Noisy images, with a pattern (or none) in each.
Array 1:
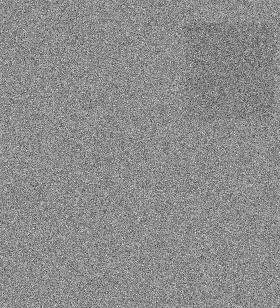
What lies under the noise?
one block
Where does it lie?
top right
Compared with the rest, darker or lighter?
darker
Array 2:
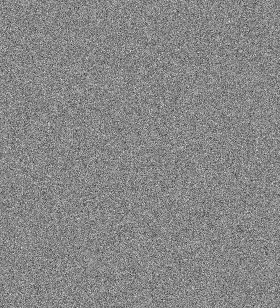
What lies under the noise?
only noise
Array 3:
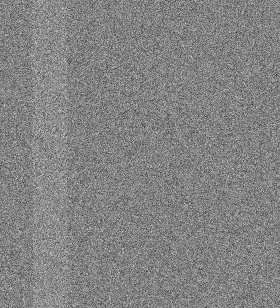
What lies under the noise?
one band of columns
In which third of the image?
left
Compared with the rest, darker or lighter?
lighter
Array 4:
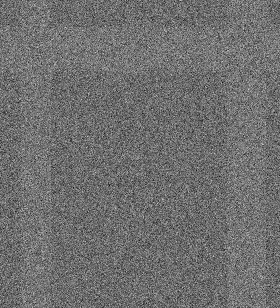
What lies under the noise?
bands of rows crossing bands of columns
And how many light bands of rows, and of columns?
1 and 2
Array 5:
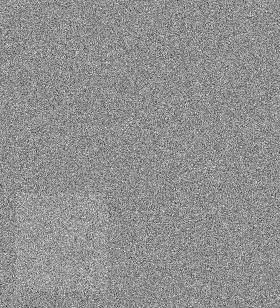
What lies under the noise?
one block
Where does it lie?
bottom left
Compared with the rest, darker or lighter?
lighter
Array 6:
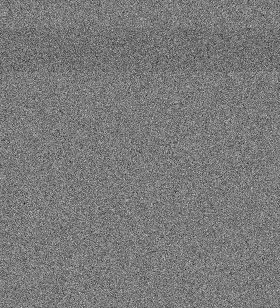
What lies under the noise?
one band of rows
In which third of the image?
top
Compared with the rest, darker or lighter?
darker
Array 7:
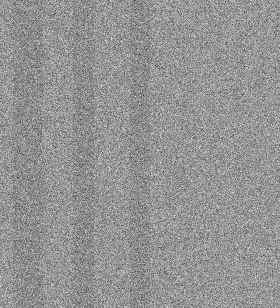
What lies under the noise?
bands of columns
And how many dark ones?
3
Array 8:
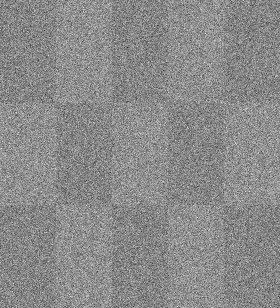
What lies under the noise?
a checkerboard
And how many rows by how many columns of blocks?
3 by 5
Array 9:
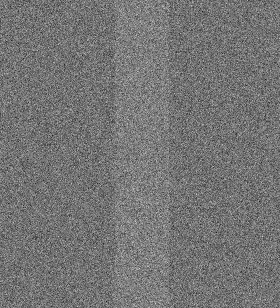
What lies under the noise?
one band of columns
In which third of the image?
middle
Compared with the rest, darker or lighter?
lighter
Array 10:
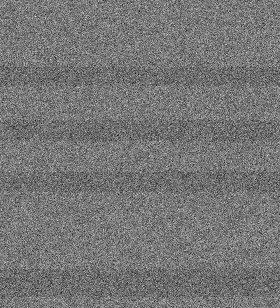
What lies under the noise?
bands of rows
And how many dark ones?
4
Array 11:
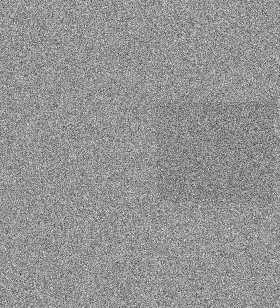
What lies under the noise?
one block
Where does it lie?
middle right
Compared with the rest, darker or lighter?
darker
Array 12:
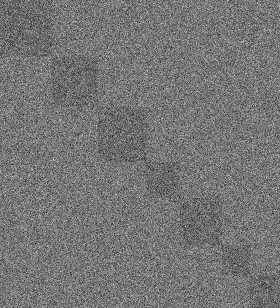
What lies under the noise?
blocks along the diagonal
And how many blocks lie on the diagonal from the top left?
7
